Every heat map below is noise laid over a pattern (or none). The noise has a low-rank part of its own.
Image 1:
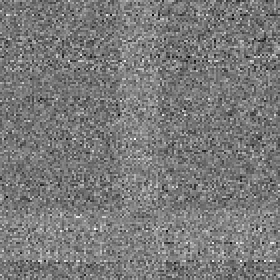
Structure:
bands of rows crossing bands of columns
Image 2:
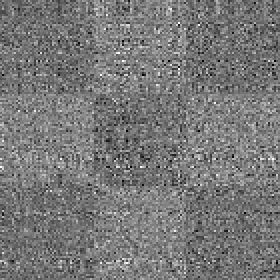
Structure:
a checkerboard
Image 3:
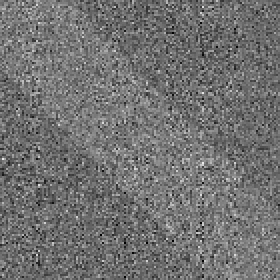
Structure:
a diagonal band
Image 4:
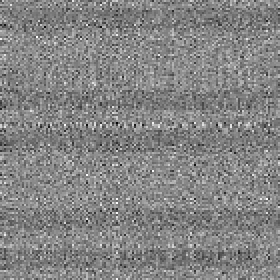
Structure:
bands of rows
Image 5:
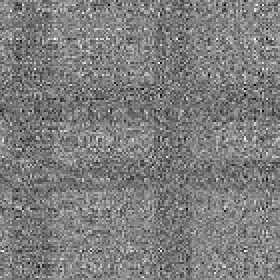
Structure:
bands of rows crossing bands of columns
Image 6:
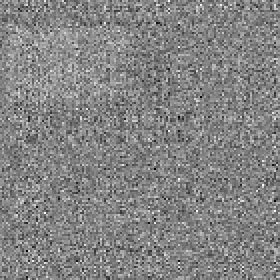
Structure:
one block
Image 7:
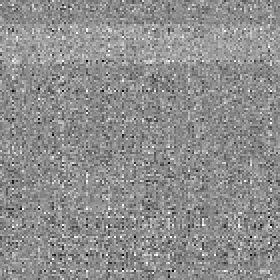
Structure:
one band of rows
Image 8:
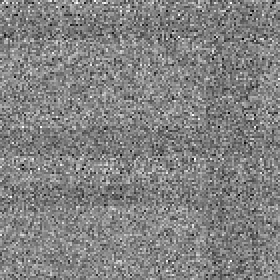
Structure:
bands of rows crossing bands of columns
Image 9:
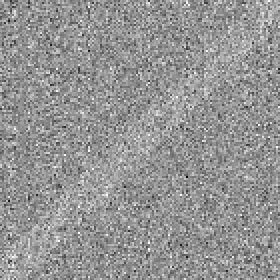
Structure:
a diagonal band
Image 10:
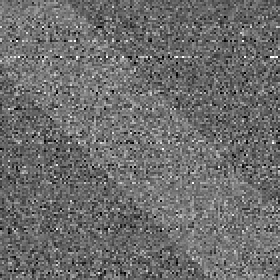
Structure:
a diagonal band
